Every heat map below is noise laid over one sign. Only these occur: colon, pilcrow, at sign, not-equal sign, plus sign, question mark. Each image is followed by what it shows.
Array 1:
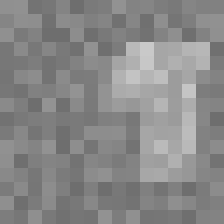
pilcrow
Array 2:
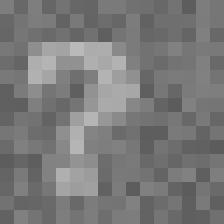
question mark
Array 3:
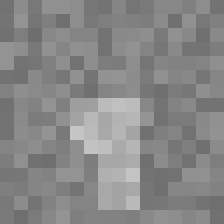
pilcrow
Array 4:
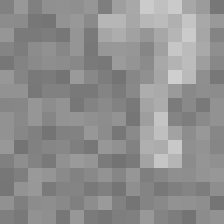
question mark
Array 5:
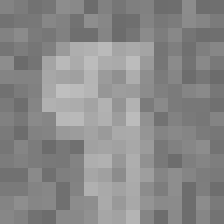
pilcrow
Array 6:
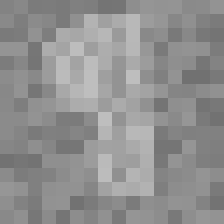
pilcrow
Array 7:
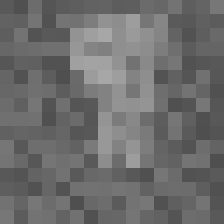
pilcrow
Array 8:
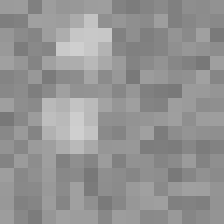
colon
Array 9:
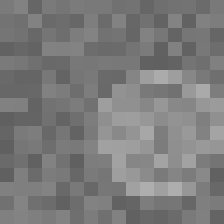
at sign
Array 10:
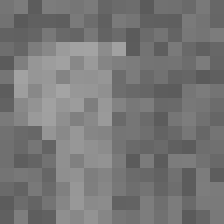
pilcrow
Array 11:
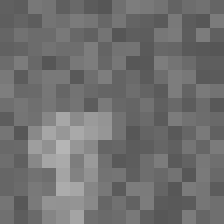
pilcrow
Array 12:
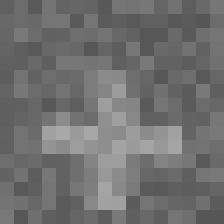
plus sign
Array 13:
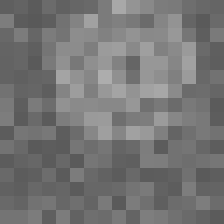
at sign
